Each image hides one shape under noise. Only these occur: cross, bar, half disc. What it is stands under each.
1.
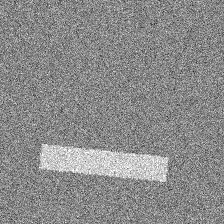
bar
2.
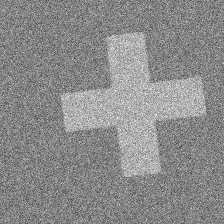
cross
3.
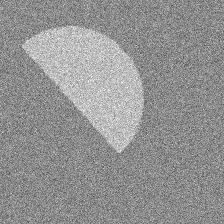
half disc
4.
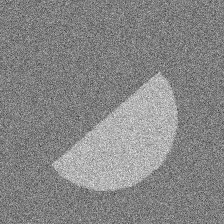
half disc
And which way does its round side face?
down and right
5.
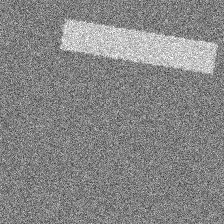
bar
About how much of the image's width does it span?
two thirds
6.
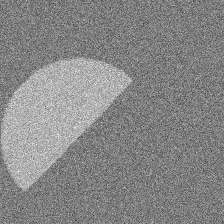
half disc
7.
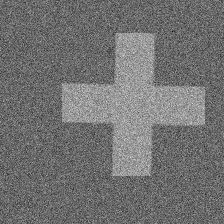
cross
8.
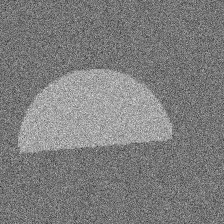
half disc
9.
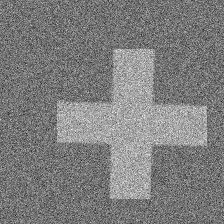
cross
